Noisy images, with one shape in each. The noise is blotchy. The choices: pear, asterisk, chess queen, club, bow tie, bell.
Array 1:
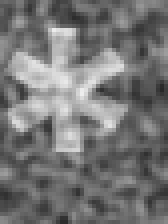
asterisk
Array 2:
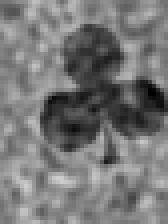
club
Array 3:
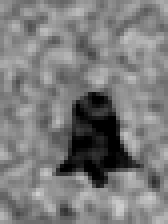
bell
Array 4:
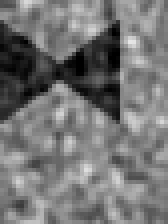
bow tie
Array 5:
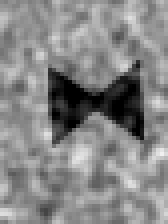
bow tie
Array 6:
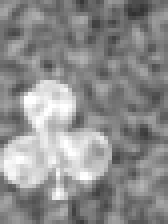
club
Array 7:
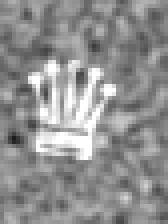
chess queen
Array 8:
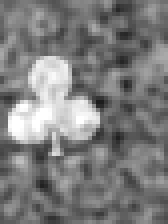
club
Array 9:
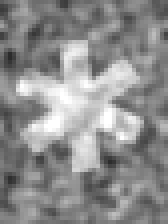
asterisk
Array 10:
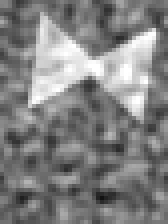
bow tie
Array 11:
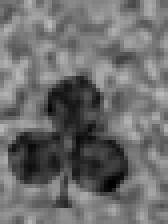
club
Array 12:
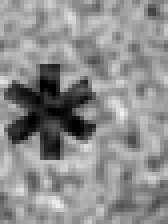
asterisk
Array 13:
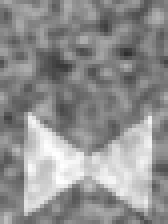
bow tie
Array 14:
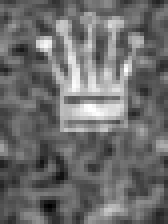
chess queen
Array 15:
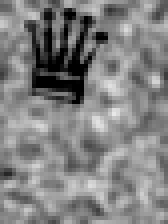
chess queen
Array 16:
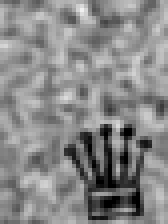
chess queen
